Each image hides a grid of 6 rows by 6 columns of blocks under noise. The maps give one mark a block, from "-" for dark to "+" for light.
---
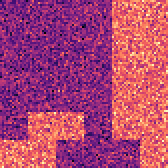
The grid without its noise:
----++
----++
----++
----++
-++-++
++---+
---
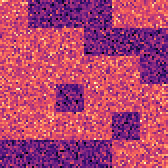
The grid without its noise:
+---++
+++---
+++++-
++-+++
++++-+
----++
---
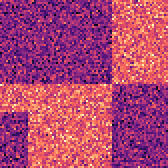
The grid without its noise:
----++
----++
----++
++++--
-+++--
-+++--
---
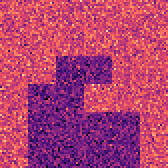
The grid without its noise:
++++++
++++++
++--++
+--+++
+----+
+----+
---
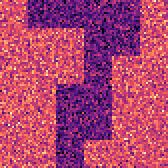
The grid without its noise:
+----+
+++--+
+++-++
++--++
++--++
++-+++
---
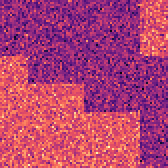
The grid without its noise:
-----+
-----+
+-----
+++---
+++++-
+++++-
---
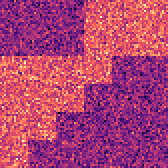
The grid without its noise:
---+++
---+++
++++--
+++---
++----
+-----
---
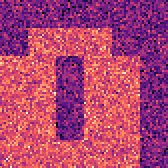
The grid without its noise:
------
-+++--
++-++-
++-++-
++-++-
+++++-
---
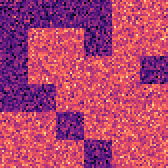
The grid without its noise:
----++
-++-++
-++++-
--++++
++-+++
+++-++
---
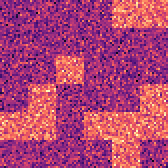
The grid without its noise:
----++
------
--+---
-+---+
++-+++
----+-
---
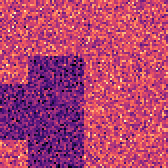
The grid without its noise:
++++++
++++++
+--+++
---+++
---+++
+--+++
